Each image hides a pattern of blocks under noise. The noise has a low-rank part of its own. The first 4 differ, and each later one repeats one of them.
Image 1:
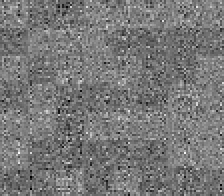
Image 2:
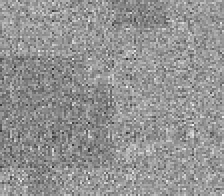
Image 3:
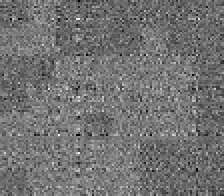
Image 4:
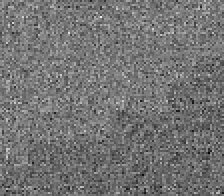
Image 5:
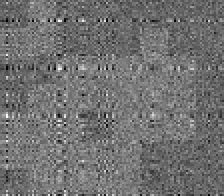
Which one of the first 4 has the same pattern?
3
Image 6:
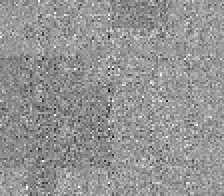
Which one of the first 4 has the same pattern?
2
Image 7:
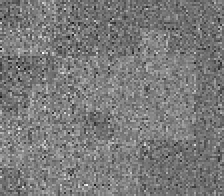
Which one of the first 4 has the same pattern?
3
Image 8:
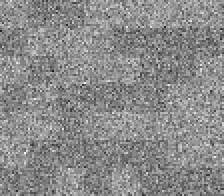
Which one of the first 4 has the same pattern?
1
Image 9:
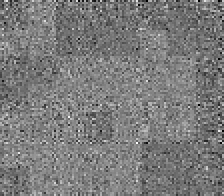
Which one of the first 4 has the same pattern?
3
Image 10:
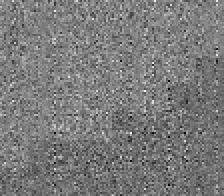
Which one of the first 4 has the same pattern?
4
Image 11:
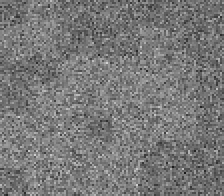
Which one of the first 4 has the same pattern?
3
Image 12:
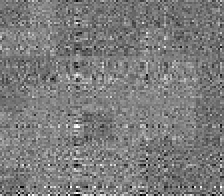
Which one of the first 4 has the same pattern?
3
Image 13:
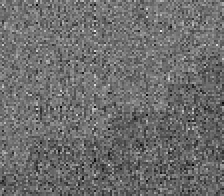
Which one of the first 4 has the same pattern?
4
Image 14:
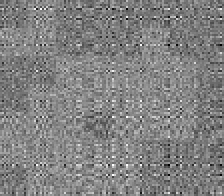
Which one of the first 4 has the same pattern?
3
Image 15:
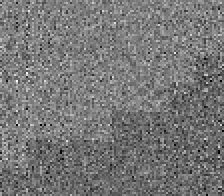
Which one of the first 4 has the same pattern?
4
